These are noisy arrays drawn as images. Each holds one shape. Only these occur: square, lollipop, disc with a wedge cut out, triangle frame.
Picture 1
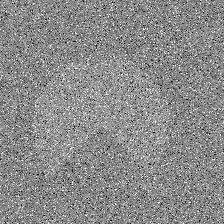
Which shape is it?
disc with a wedge cut out
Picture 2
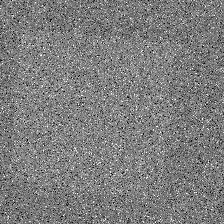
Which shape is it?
square
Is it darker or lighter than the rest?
lighter
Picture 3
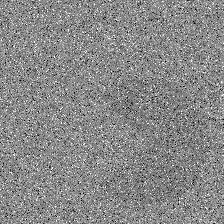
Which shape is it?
disc with a wedge cut out
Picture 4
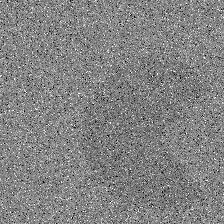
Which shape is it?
disc with a wedge cut out
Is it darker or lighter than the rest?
darker
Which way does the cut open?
right
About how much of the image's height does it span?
two thirds
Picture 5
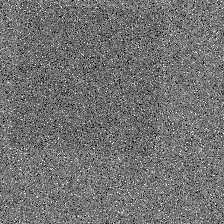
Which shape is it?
square
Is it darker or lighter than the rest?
darker
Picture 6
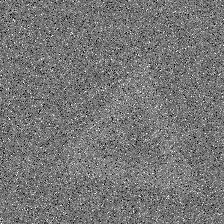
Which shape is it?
triangle frame
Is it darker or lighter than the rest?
lighter
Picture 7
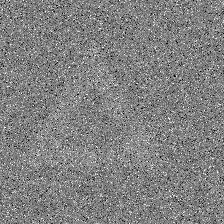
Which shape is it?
triangle frame
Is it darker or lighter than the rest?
lighter
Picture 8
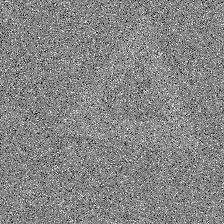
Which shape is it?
triangle frame
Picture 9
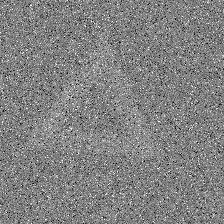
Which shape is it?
triangle frame
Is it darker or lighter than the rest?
lighter
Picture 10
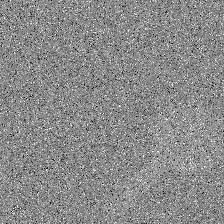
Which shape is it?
lollipop
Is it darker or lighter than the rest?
lighter
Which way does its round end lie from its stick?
up and right
